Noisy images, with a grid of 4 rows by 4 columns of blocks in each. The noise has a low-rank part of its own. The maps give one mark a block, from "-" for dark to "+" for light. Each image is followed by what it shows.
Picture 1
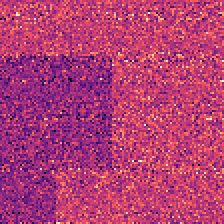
+ + + +
- - + +
- - + +
- + + +
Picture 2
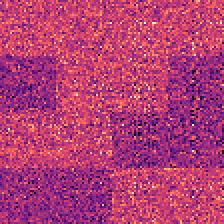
+ + + +
- + + -
+ + - -
- - + +
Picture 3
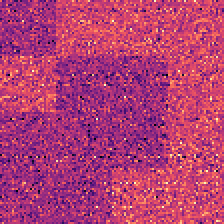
- + + +
+ - - +
- - - +
- - + +
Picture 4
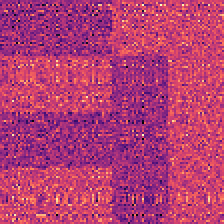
- - + +
+ + - +
- - - +
+ + - +
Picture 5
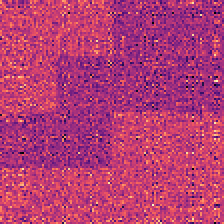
+ + - -
+ - - -
- - + +
+ + + +
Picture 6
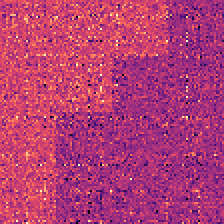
+ + + -
+ + - -
+ - - -
+ - - -
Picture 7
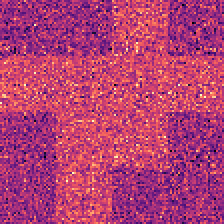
- - + -
+ + + +
- + + -
- + - -
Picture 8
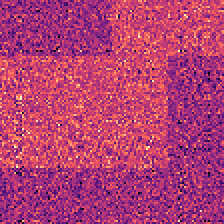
- - + +
+ + + -
+ + + -
- - - -
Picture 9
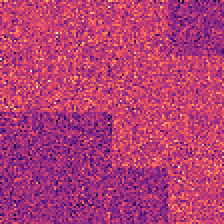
+ + + -
+ + + +
- - + +
- - - +
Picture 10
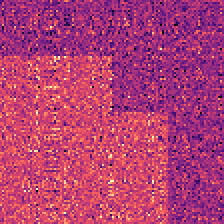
- - - -
+ + - -
+ + + -
+ + + -
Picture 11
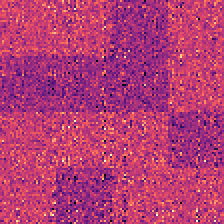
+ + - +
- - - +
+ + + -
+ - + +
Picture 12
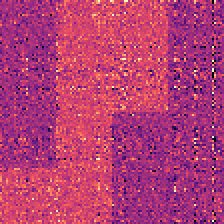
- + + -
- + + -
- + - -
+ + - -
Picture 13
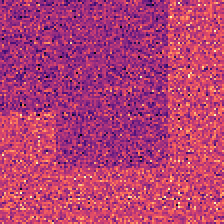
- - - +
- - - +
+ - - +
+ + + +
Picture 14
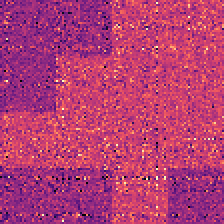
- - + +
- + + +
+ + + +
- - + -
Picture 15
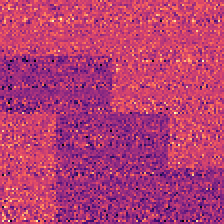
+ + + +
- - + +
+ - - +
+ - - -
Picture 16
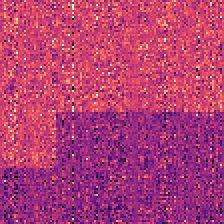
+ + + +
+ + + +
+ - - -
- - - -
